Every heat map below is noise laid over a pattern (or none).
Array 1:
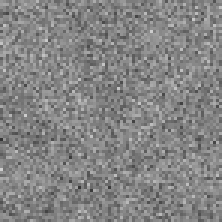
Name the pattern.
spokes from one point
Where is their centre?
bottom middle
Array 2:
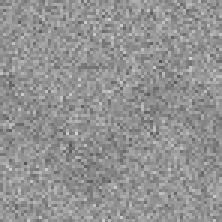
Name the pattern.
a wavy band
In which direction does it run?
left to right
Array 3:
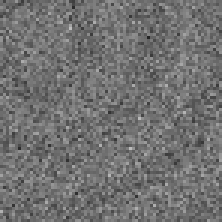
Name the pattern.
rings round one point
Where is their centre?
top left
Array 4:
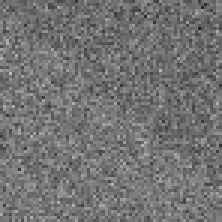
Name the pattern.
a sharp edge
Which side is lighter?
bottom left
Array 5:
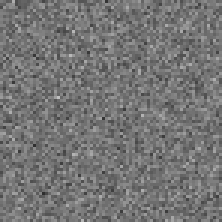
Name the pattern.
only noise
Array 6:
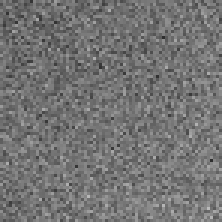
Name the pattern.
a smooth slope
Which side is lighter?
bottom right
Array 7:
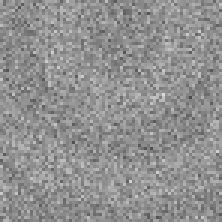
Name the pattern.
rings round one point
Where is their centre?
top middle
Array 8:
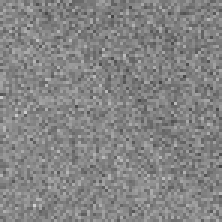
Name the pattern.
a sharp edge
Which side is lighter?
bottom left
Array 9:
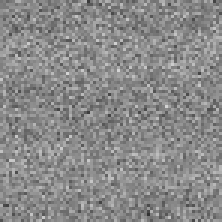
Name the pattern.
horizontal stripes
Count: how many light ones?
2
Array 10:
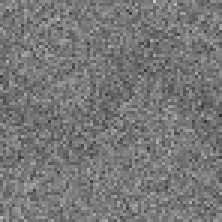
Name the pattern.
a wavy band
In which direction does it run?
left to right
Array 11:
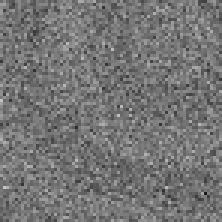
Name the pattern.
rings round one point
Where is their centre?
top right
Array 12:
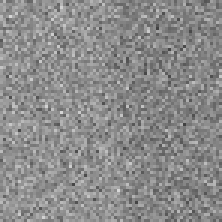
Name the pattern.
a sharp edge
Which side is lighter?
left
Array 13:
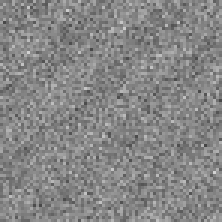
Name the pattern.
diagonal stripes
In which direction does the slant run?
bottom left to top right
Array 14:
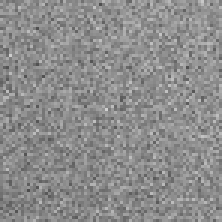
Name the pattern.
a smooth slope
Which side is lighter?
top right
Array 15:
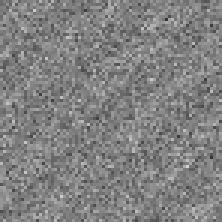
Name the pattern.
diagonal stripes
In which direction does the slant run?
bottom left to top right
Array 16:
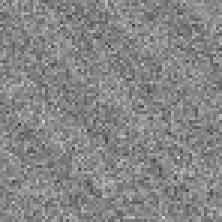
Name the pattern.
diagonal stripes
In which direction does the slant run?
top left to bottom right
